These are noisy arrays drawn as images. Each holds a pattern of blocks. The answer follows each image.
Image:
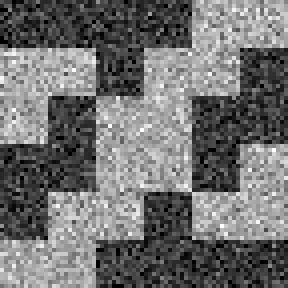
the same after a half turn
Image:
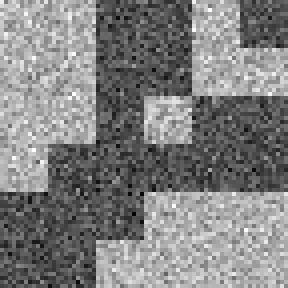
mirrored about the diagonal from the bottom left
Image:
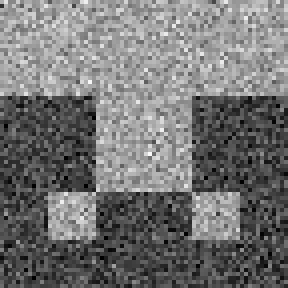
left and right mirror each other
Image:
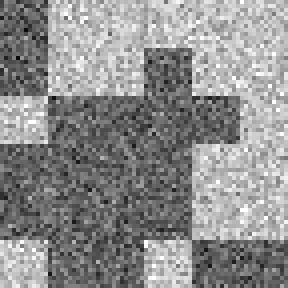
mirrored about the diagonal from the bottom left
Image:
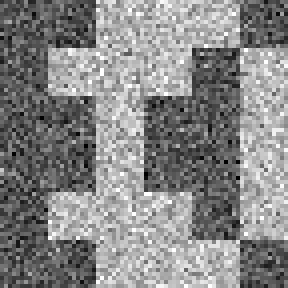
top and bottom mirror each other
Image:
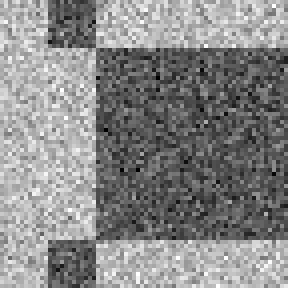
top and bottom mirror each other
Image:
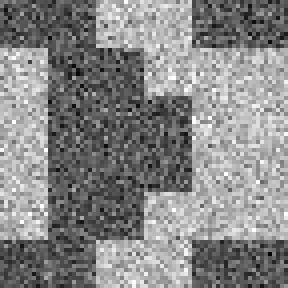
top and bottom mirror each other
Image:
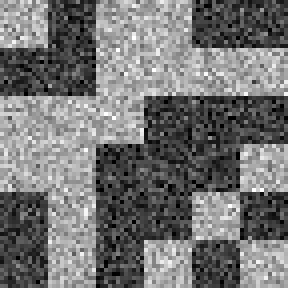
mirrored about the diagonal from the top left
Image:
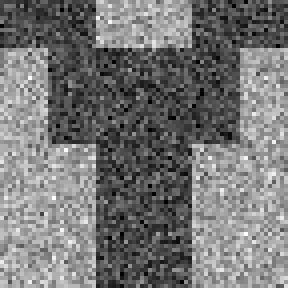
left and right mirror each other
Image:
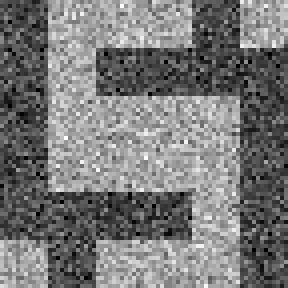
the same after a half turn
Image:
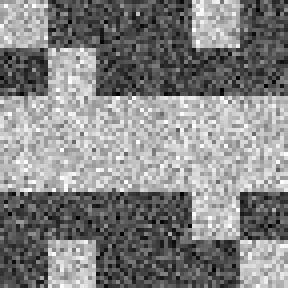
the same after a half turn
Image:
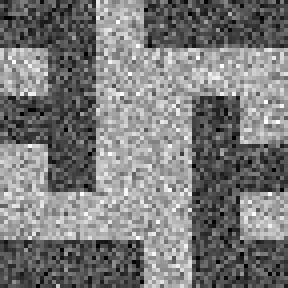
the same after a half turn
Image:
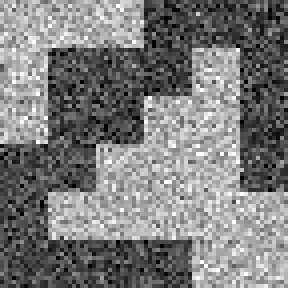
mirrored about the diagonal from the top left
